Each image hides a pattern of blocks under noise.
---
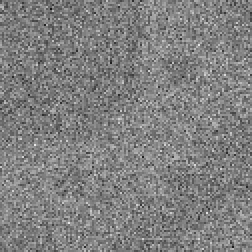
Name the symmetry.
mirrored about the diagonal from the top left
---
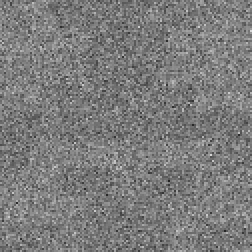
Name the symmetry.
left and right mirror each other
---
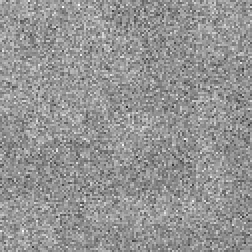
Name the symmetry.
mirrored about the diagonal from the top left
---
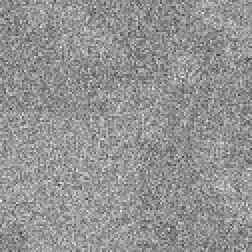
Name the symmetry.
mirrored about the diagonal from the bottom left
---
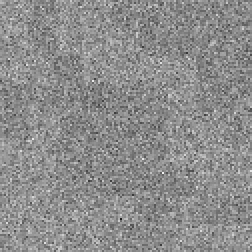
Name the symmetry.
mirrored about the diagonal from the bottom left
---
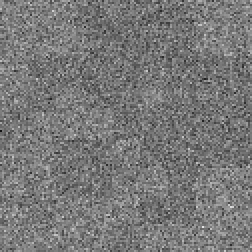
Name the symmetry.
mirrored about the diagonal from the bottom left
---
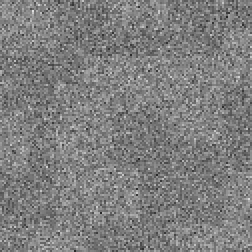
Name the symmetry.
mirrored about the diagonal from the top left
